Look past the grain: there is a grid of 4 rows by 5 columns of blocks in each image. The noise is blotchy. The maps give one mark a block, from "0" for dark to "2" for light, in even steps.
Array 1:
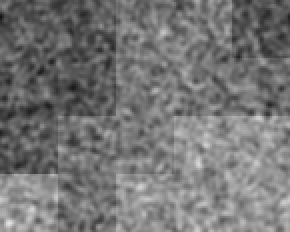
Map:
00110
00111
01122
21222
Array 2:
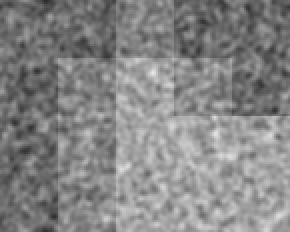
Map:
00100
01210
01222
01222
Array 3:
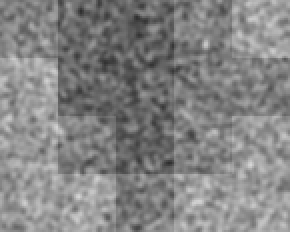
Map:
10012
20011
21012
22122
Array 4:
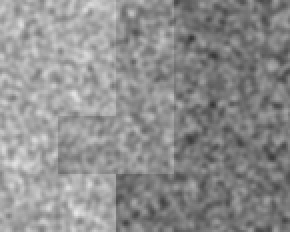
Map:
22100
22100
21100
22000
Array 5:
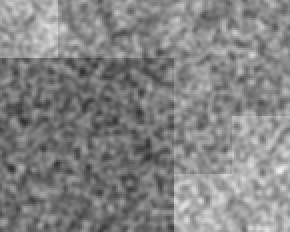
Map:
21111
00011
00012
00022
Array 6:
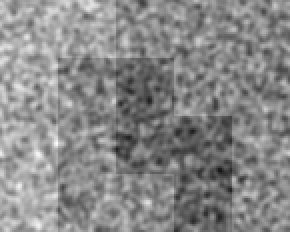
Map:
22111
21011
21001
21101
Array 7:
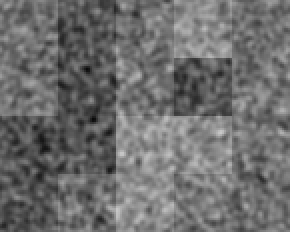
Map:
10121
10101
00221
01211
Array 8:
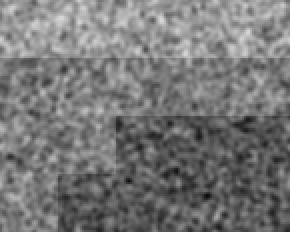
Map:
22222
11111
11000
10000
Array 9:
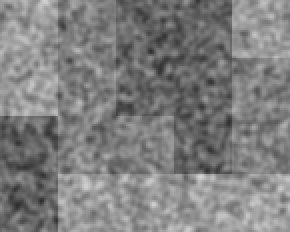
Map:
21002
21001
01101
02222
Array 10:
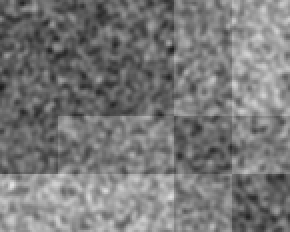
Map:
00012
00012
01101
22210
